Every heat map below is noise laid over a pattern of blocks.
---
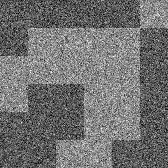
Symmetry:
mirrored about the diagonal from the bottom left
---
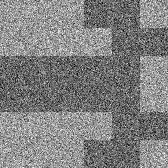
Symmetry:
top and bottom mirror each other
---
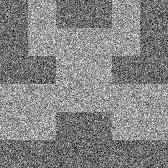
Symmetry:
left and right mirror each other
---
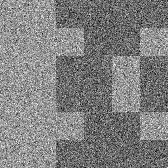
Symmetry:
top and bottom mirror each other
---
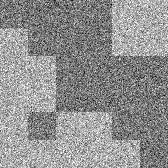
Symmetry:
mirrored about the diagonal from the bottom left
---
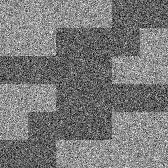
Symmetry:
the same after a half turn
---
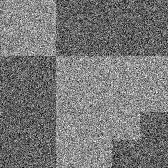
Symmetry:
mirrored about the diagonal from the top left
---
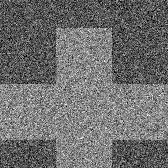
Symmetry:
left and right mirror each other
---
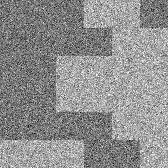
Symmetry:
no symmetry
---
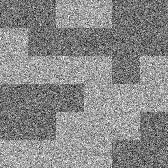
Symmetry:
no symmetry
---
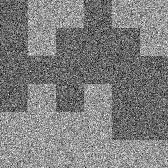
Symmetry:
no symmetry
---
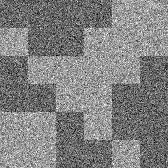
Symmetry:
mirrored about the diagonal from the bottom left
